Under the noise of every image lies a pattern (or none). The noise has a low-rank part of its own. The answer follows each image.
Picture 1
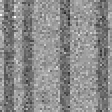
bands of columns
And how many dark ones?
4
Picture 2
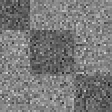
blocks along the diagonal
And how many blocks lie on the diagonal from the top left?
3
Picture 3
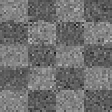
a checkerboard
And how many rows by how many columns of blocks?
5 by 4
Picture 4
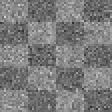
a checkerboard
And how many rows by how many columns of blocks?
5 by 4
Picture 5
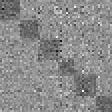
blocks along the diagonal
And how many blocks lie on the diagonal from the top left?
6
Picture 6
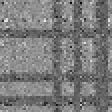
bands of rows crossing bands of columns
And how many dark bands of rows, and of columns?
3 and 3
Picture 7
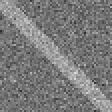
a diagonal band
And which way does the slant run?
top left to bottom right
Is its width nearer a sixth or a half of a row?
a sixth
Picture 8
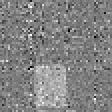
one block
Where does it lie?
bottom middle
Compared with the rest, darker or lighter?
lighter
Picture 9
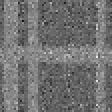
bands of rows crossing bands of columns
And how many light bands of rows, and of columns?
1 and 3
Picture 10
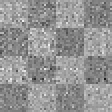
a checkerboard
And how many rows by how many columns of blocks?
4 by 4
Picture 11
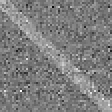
a diagonal band
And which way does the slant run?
top left to bottom right
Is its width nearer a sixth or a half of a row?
a sixth
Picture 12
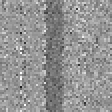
one band of columns
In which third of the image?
middle
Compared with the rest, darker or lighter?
darker
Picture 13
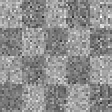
a checkerboard
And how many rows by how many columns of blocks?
4 by 5
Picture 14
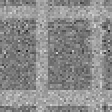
bands of rows crossing bands of columns
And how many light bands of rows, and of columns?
2 and 2
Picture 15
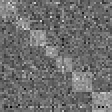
blocks along the diagonal
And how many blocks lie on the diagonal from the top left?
7
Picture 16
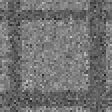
bands of rows crossing bands of columns
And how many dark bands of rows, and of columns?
2 and 2
